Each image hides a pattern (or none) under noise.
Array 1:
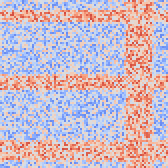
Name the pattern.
bands of rows crossing bands of columns
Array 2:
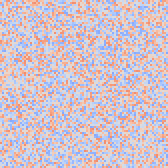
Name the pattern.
only noise
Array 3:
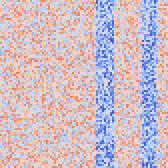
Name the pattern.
bands of columns
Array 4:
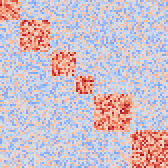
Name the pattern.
blocks along the diagonal
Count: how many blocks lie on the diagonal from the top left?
6
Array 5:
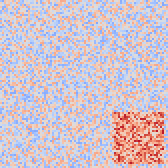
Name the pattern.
one block
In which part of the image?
bottom right
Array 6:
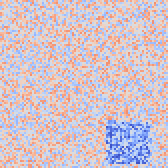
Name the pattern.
one block
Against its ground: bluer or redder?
bluer
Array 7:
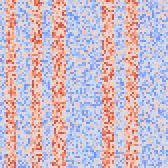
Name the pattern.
bands of columns
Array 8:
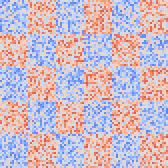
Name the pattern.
a checkerboard
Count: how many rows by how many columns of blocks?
5 by 6
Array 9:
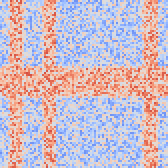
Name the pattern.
bands of rows crossing bands of columns
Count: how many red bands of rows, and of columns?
1 and 3
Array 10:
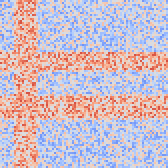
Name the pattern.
bands of rows crossing bands of columns
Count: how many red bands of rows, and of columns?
2 and 1
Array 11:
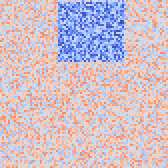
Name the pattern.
one block
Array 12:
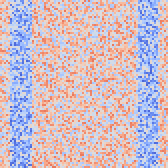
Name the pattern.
bands of columns
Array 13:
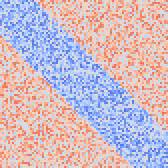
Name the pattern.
a diagonal band
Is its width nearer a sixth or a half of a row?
a half
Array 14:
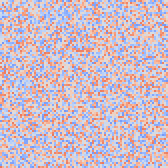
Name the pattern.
only noise
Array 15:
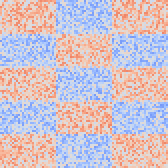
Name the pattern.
a checkerboard
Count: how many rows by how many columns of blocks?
5 by 3
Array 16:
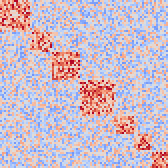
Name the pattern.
blocks along the diagonal
